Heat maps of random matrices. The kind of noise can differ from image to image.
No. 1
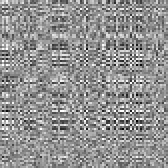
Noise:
low rank plus noise
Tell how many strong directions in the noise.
one
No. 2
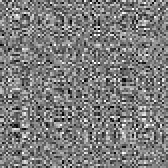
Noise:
low rank plus noise
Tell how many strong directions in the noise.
three or four
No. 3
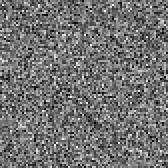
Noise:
independent entries
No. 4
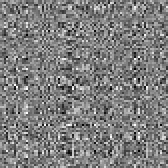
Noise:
low rank plus noise
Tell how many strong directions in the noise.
three or four
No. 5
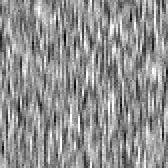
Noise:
streaked along the columns
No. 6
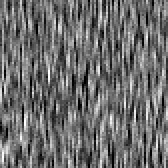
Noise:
streaked along the columns
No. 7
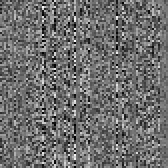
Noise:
columns of uneven size
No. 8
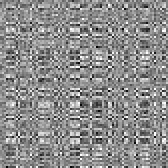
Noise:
low rank plus noise
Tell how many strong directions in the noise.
one
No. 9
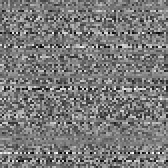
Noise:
rows of uneven size
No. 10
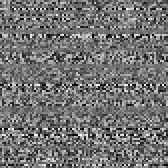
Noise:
rows of uneven size
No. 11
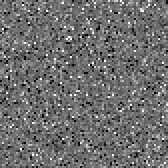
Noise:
heavy tails
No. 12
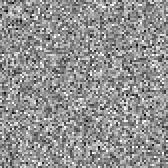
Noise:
independent entries
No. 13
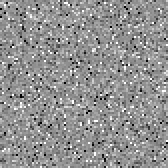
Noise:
heavy tails
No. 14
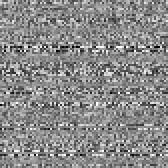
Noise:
rows of uneven size
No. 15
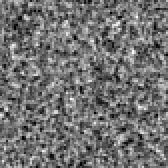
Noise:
blotchy
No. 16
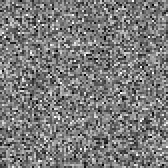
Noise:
independent entries
